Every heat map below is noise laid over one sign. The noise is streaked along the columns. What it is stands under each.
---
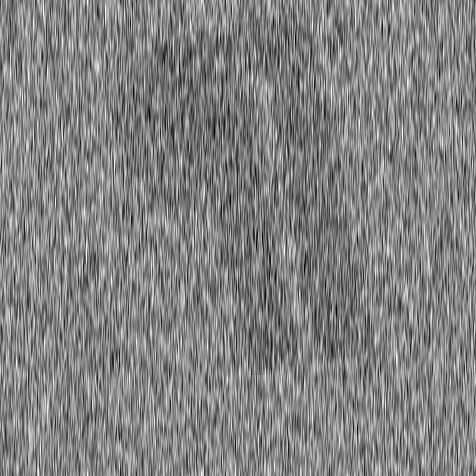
dark pilcrow
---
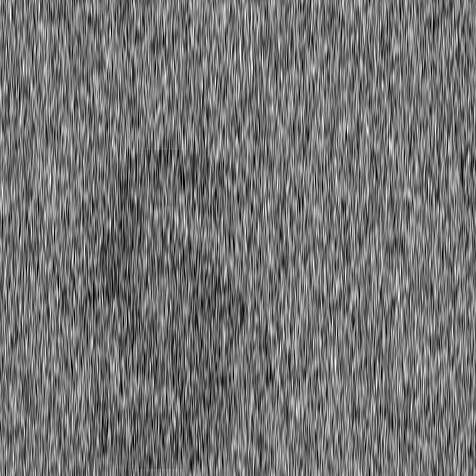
dark section sign
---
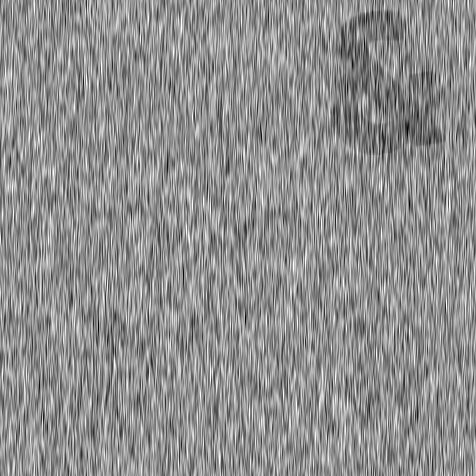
dark ampersand, top right
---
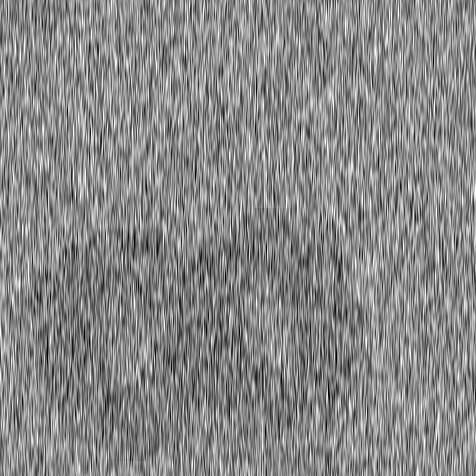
dark infinity sign
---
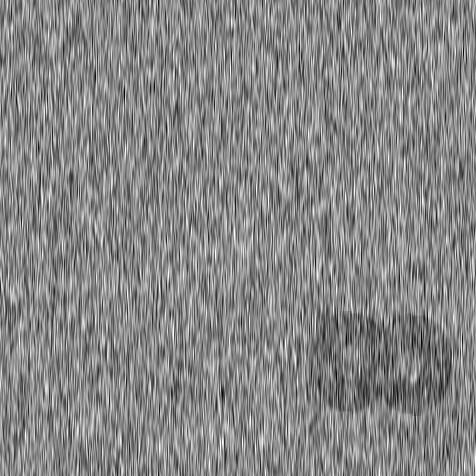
dark infinity sign, bottom right
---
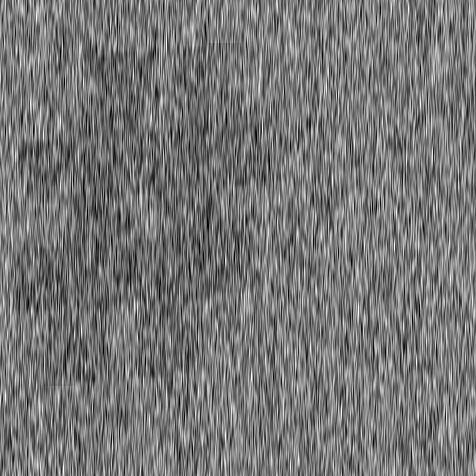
dark hash sign
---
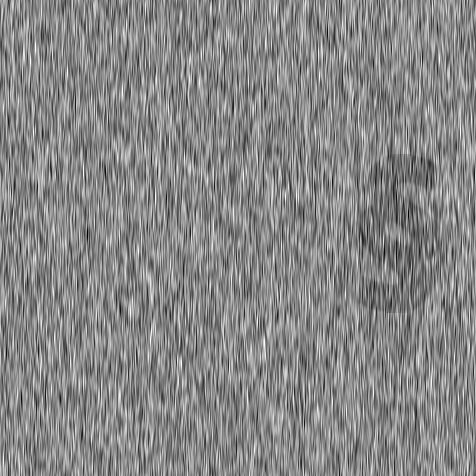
dark section sign, middle right
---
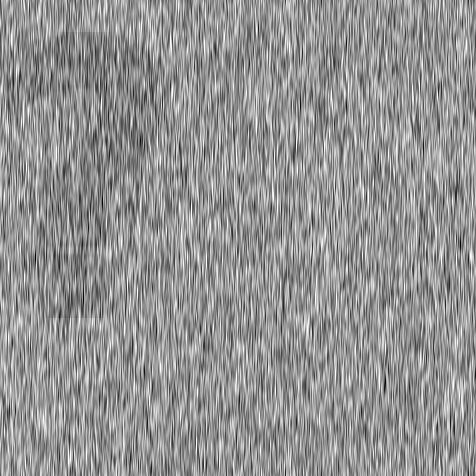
dark question mark
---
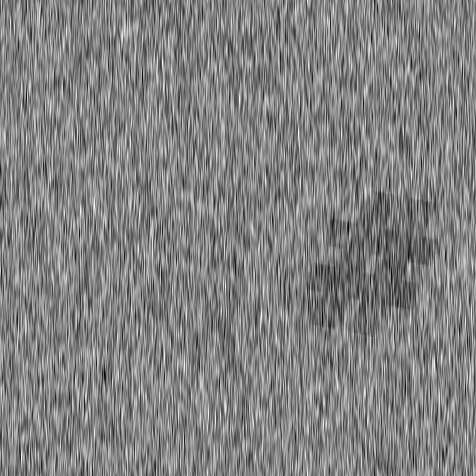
dark hash sign, middle right
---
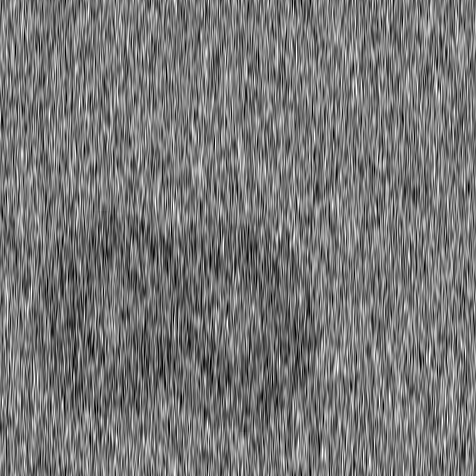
dark infinity sign
